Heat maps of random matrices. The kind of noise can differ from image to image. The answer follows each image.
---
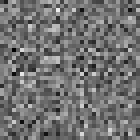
low rank plus noise
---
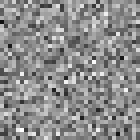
independent entries
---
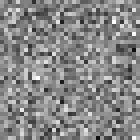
low rank plus noise
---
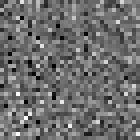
heavy tails
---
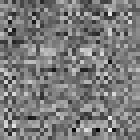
low rank plus noise
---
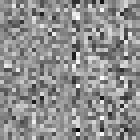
columns of uneven size
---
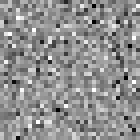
heavy tails
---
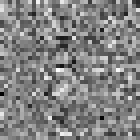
low rank plus noise
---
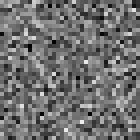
independent entries
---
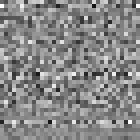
rows of uneven size
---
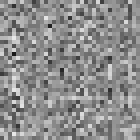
columns of uneven size
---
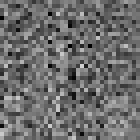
low rank plus noise
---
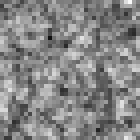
blotchy
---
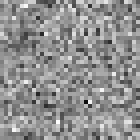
low rank plus noise
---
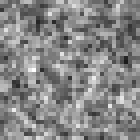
blotchy
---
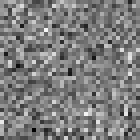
low rank plus noise
